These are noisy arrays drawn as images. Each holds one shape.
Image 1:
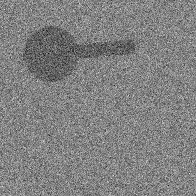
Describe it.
dark lollipop
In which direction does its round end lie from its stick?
left
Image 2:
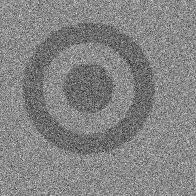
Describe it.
dark bullseye
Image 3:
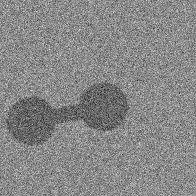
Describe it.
dark dumbbell
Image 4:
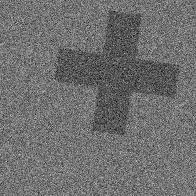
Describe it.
dark cross
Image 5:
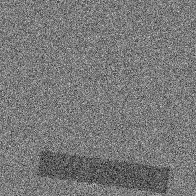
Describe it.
dark bar
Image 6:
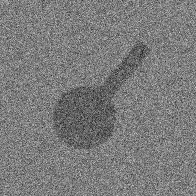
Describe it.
dark lollipop
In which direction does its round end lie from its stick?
down and left
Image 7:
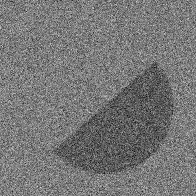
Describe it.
dark half disc
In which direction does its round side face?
down and right
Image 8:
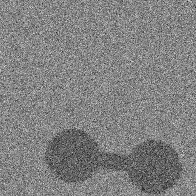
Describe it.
dark dumbbell
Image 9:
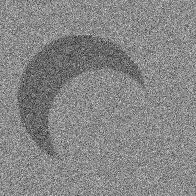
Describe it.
dark crescent
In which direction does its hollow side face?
down and right
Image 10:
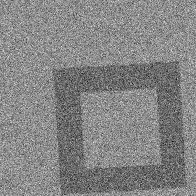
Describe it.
dark square frame
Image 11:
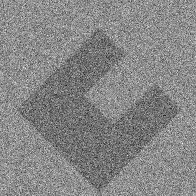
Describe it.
dark square with a notch
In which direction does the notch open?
up and right
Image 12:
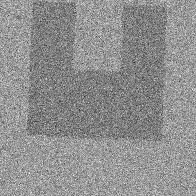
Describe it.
dark square with a notch
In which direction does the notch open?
up
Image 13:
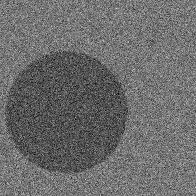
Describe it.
dark disc
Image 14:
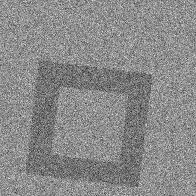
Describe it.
dark square frame
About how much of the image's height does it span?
two thirds
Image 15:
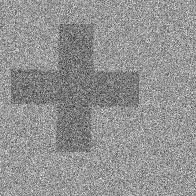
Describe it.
dark cross
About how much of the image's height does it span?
two thirds
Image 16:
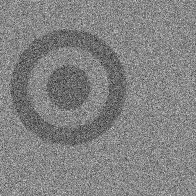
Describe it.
dark bullseye
